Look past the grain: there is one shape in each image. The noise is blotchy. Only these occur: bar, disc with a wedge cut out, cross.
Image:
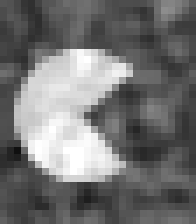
disc with a wedge cut out
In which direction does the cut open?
right
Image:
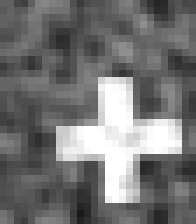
cross
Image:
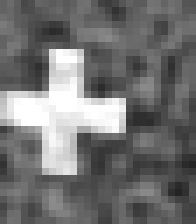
cross
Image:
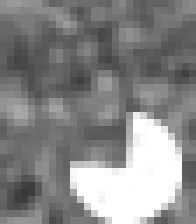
disc with a wedge cut out
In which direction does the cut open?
up and left
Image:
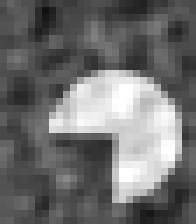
disc with a wedge cut out
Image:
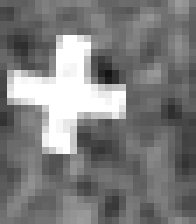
cross
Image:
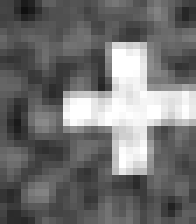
cross
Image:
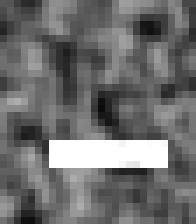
bar
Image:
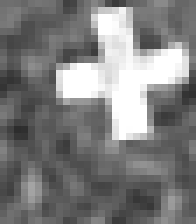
cross
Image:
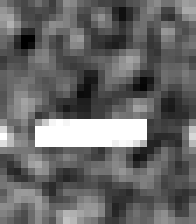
bar
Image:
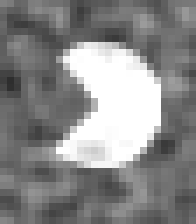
disc with a wedge cut out
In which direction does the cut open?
left
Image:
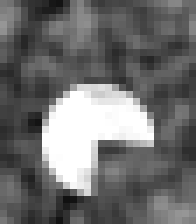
disc with a wedge cut out
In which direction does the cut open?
down and right
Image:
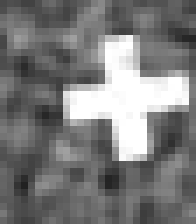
cross
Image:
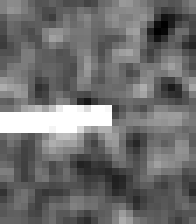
bar
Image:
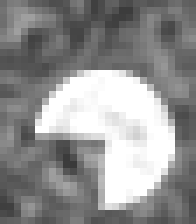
disc with a wedge cut out
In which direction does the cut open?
down and left
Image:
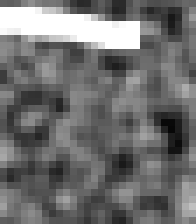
bar
